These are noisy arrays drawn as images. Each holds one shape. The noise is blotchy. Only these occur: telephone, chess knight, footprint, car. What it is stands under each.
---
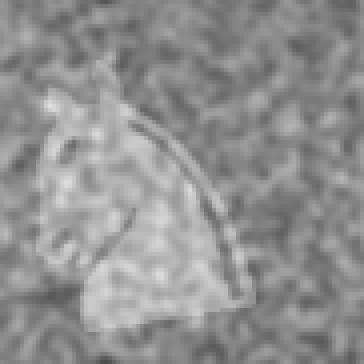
chess knight
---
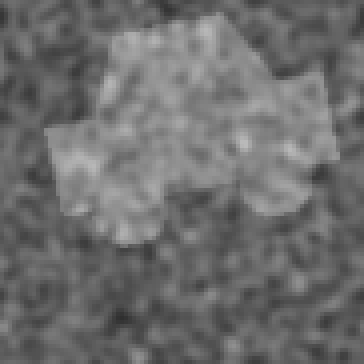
car
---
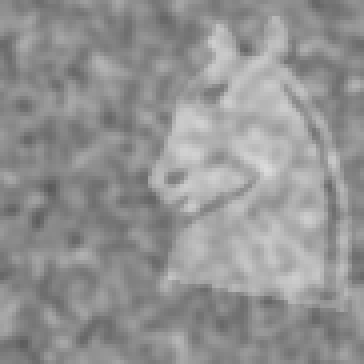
chess knight
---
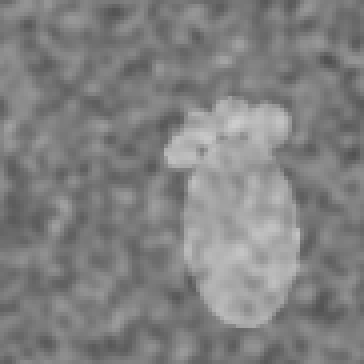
footprint
